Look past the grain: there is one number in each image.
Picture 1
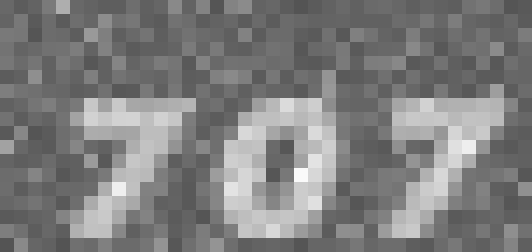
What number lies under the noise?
707
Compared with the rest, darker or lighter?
lighter
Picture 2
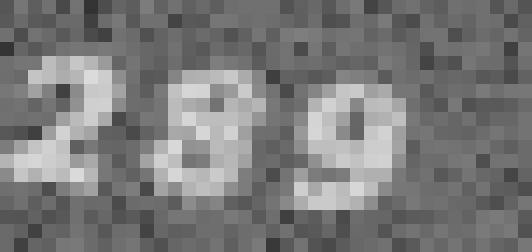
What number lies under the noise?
289
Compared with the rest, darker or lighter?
lighter
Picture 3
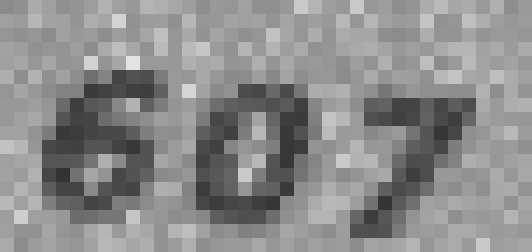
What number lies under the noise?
607
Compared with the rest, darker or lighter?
darker
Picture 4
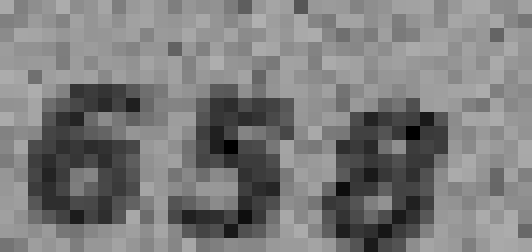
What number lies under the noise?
658
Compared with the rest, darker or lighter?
darker
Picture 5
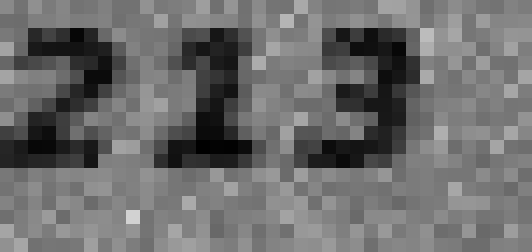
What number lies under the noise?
213
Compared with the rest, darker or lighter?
darker
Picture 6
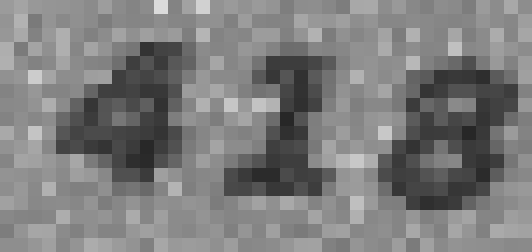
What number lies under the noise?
418
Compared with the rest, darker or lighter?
darker
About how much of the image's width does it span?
nearly all
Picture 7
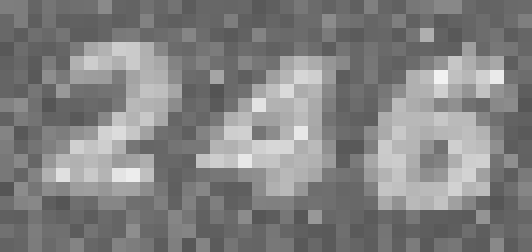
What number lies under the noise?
246
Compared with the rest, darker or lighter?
lighter
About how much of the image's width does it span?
nearly all
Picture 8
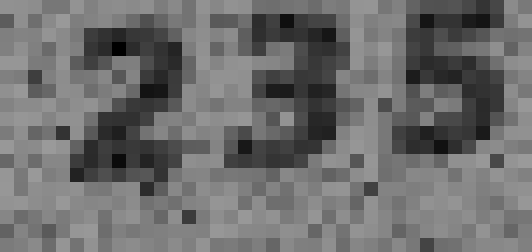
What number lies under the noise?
235
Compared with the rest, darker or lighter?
darker
